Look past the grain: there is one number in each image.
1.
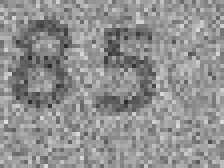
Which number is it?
85
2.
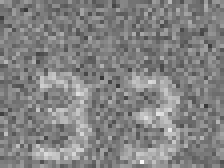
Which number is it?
33
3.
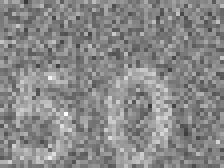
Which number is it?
50
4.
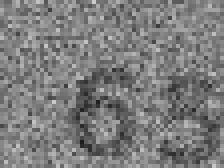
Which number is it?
65
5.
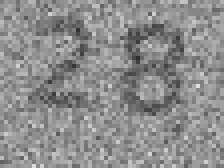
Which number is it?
28
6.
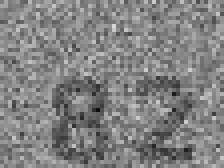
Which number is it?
82
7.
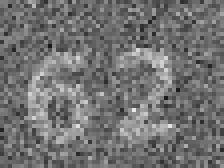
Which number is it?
62
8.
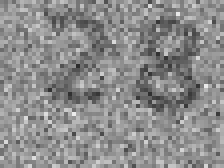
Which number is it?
28
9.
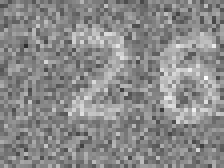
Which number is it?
26
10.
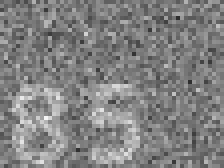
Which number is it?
85
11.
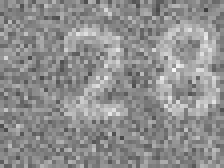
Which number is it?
28
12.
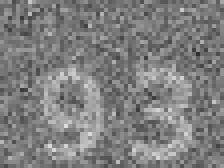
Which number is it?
93
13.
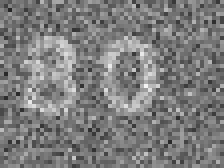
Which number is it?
80
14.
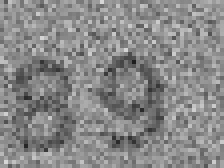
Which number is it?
89
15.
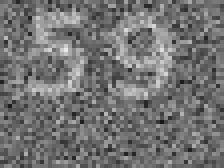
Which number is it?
59
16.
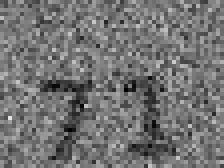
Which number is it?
71
